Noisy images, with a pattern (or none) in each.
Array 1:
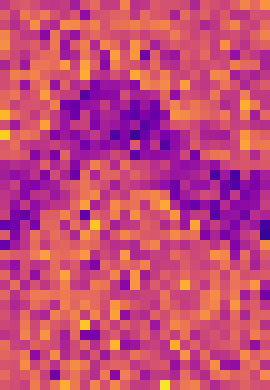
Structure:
a wavy band
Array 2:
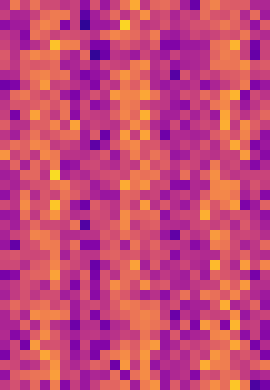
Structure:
vertical stripes
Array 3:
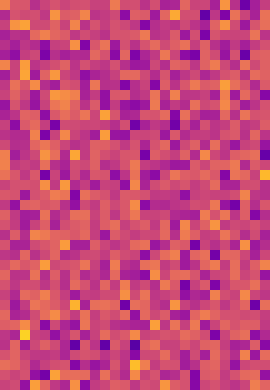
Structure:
only noise
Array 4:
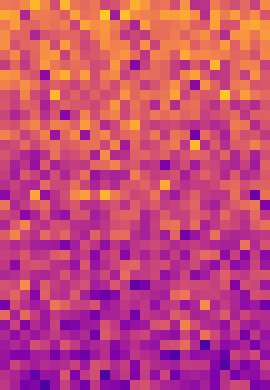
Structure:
a smooth slope
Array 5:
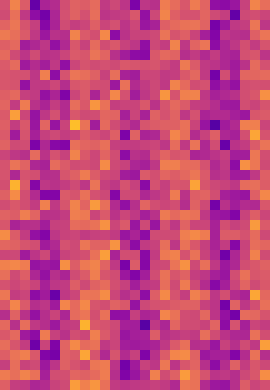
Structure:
vertical stripes
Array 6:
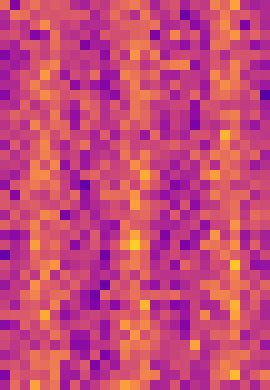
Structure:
vertical stripes
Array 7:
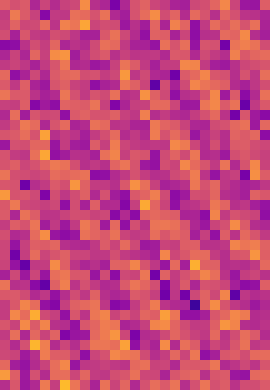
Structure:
diagonal stripes
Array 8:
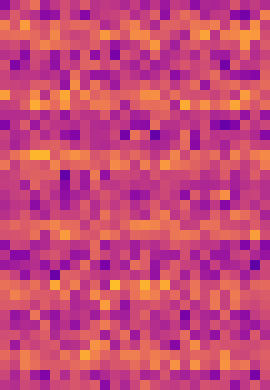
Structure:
horizontal stripes
